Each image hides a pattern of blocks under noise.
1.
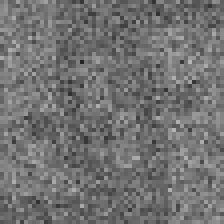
the same after a half turn
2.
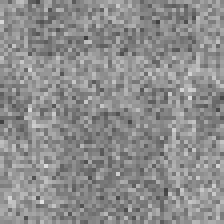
left and right mirror each other
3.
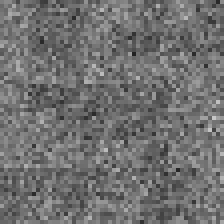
the same after a half turn
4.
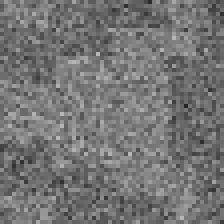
top and bottom mirror each other
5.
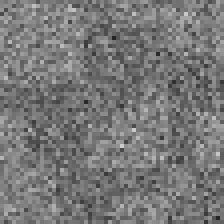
mirrored about the diagonal from the top left
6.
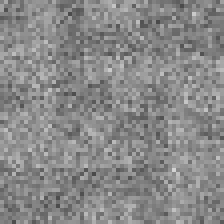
the same after a half turn
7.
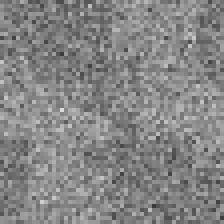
the same after a half turn
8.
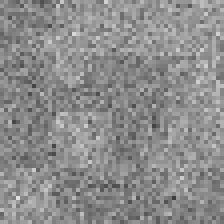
mirrored about the diagonal from the bottom left
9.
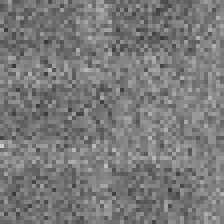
top and bottom mirror each other
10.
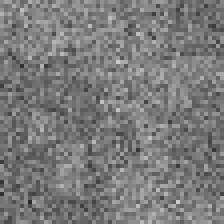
no symmetry
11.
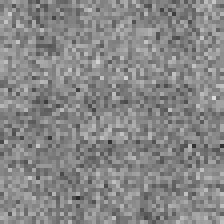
left and right mirror each other
